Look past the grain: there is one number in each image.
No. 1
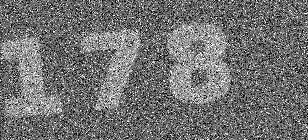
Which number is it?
178
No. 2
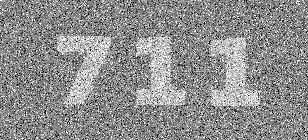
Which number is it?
711
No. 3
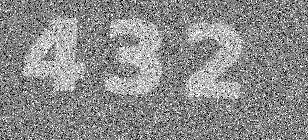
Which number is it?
432
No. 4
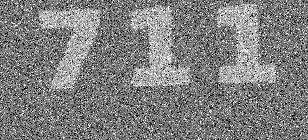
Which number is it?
711
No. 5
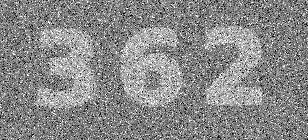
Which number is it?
362
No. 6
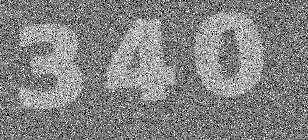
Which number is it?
340
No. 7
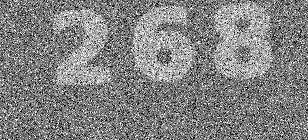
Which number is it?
268
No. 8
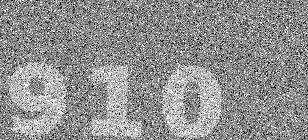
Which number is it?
910
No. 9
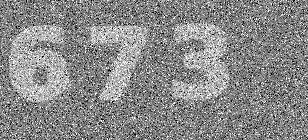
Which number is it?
673
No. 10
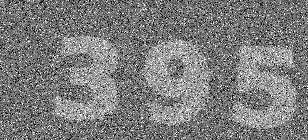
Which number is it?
395
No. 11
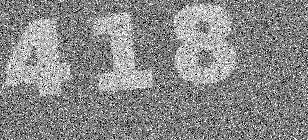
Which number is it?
418
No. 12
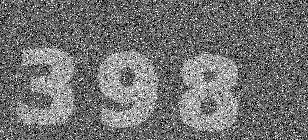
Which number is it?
398
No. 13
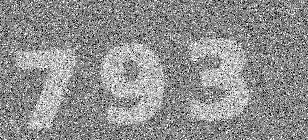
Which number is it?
793
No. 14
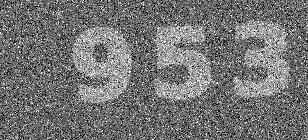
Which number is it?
953
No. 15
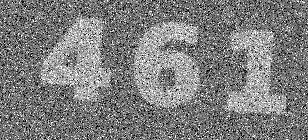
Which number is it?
461
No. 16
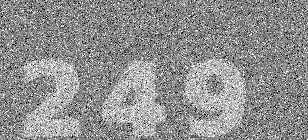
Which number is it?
249
